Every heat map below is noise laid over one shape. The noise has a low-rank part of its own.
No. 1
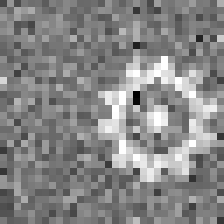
gear
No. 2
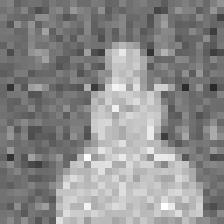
chess pawn
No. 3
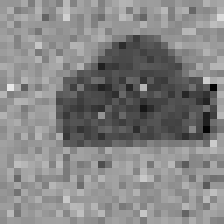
cloud
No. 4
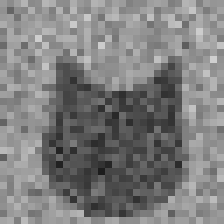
cat's head
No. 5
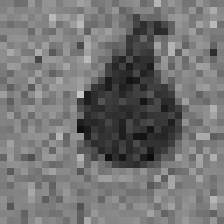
pear
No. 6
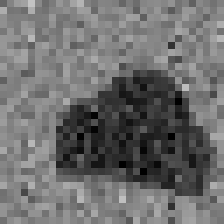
cloud
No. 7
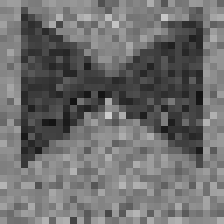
bow tie
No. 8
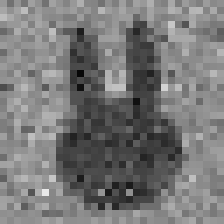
rabbit's head
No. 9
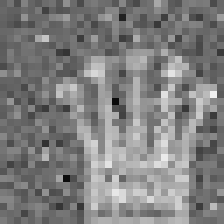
chess queen
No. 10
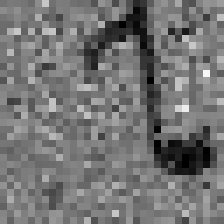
musical note
